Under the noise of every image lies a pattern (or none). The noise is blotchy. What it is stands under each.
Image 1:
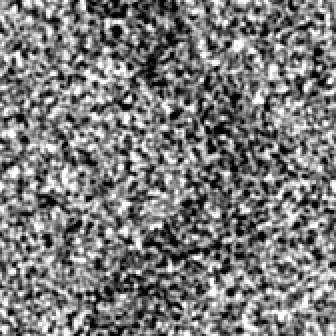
a wavy band
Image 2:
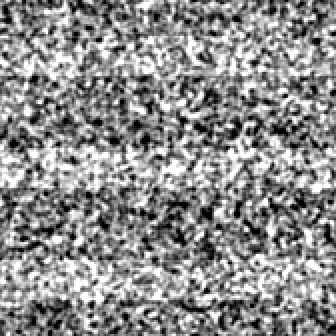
horizontal stripes
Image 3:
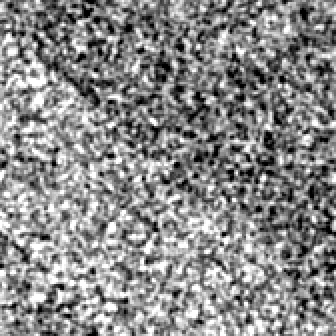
a sharp edge
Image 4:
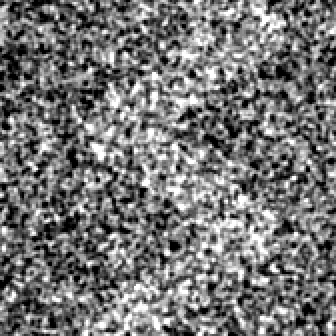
a wavy band
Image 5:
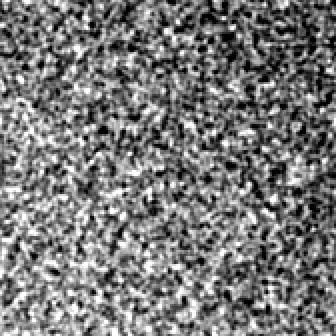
a smooth slope
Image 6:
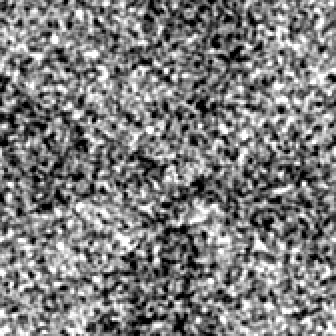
spokes from one point
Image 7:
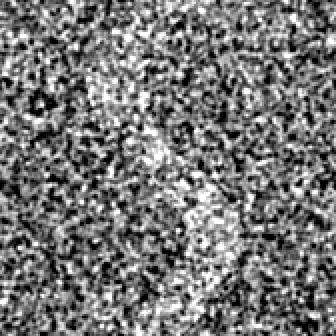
a wavy band
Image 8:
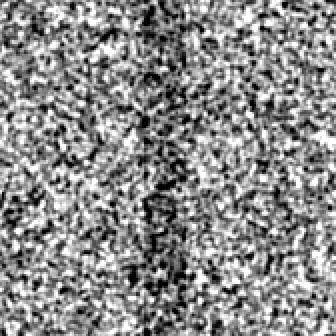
one vertical stripe
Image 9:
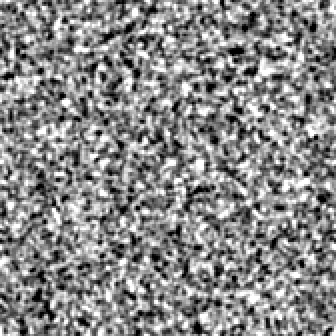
only noise
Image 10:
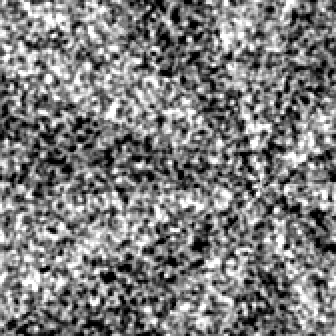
spokes from one point
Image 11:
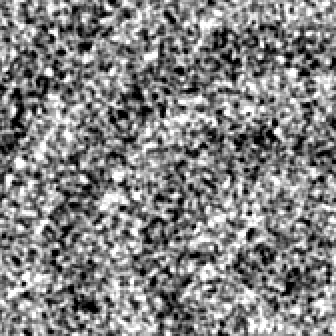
rings round one point
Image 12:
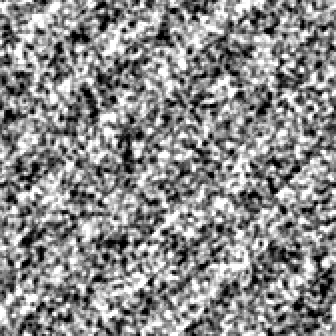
diagonal stripes
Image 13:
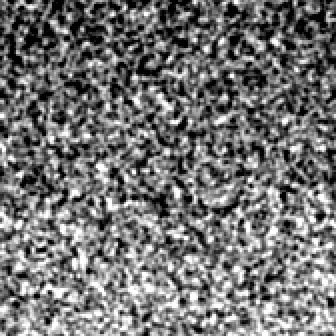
a smooth slope
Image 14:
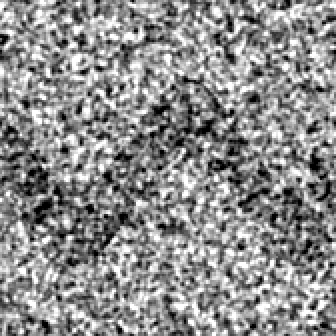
a wavy band
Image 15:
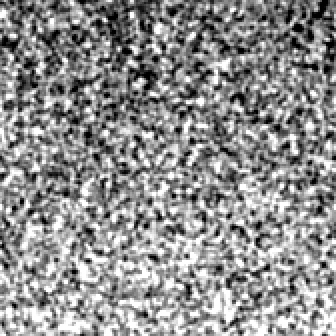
a smooth slope
